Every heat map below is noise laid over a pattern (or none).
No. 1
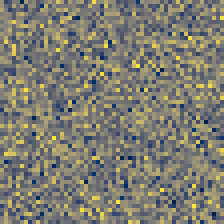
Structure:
only noise
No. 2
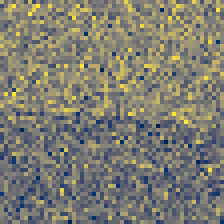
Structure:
a sharp edge
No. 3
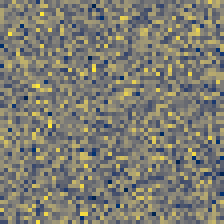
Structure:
only noise
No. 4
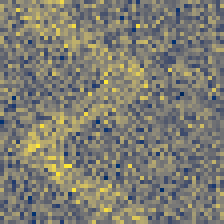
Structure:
a wavy band
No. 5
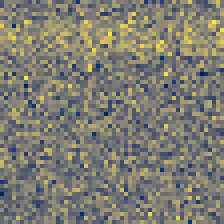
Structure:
one horizontal stripe
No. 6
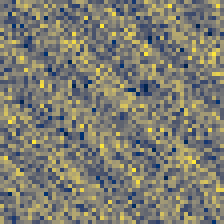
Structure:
diagonal stripes
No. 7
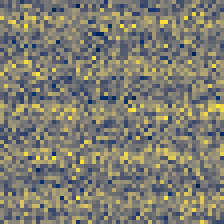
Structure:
horizontal stripes
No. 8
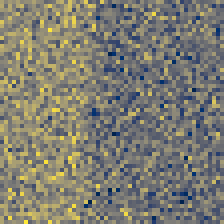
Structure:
a sharp edge
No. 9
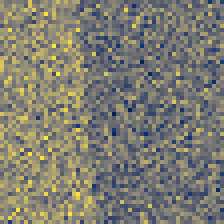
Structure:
a sharp edge
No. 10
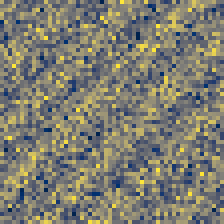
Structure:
diagonal stripes
